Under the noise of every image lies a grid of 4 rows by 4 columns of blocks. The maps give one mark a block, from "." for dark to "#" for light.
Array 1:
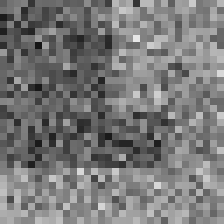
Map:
..##
..##
...#
####
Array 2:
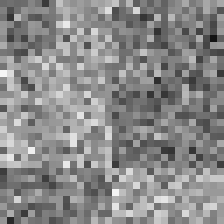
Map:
.#..
##..
##..
..##
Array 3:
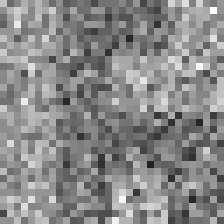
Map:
#..#
#.##
#...
#.#.
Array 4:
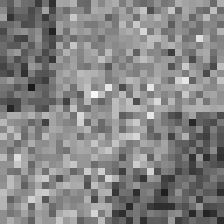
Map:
.###
.###
###.
##..
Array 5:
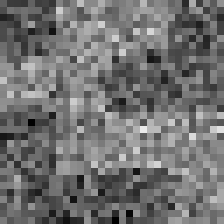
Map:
.##.
##..
.###
...#
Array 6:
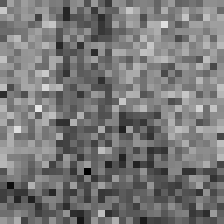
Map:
#.##
#.##
#..#
....
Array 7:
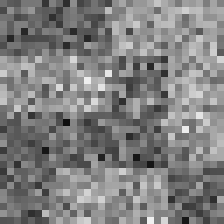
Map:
..##
##.#
...#
.##.
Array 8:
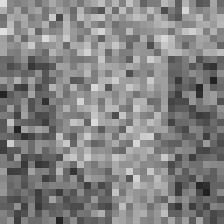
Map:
####
.##.
.##.
..#.
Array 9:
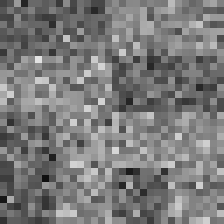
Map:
..##
##..
.###
.#.#
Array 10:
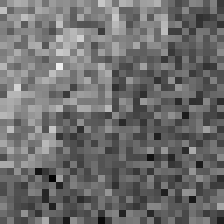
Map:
###.
##..
#...
....
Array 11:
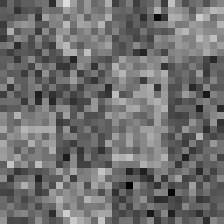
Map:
.#.#
..#.
#.#.
.#..
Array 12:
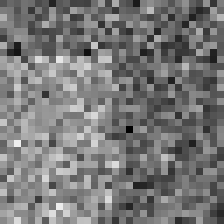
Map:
....
##..
##..
##..
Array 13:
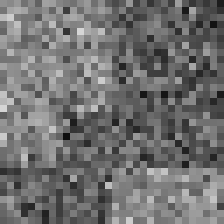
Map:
##..
##..
#...
..##
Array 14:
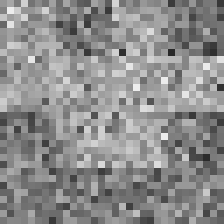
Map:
#.#.
####
.##.
....
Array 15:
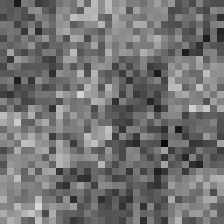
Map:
.##.
.#.#
##..
#..#
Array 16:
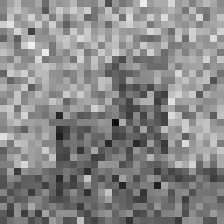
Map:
####
##.#
#..#
....
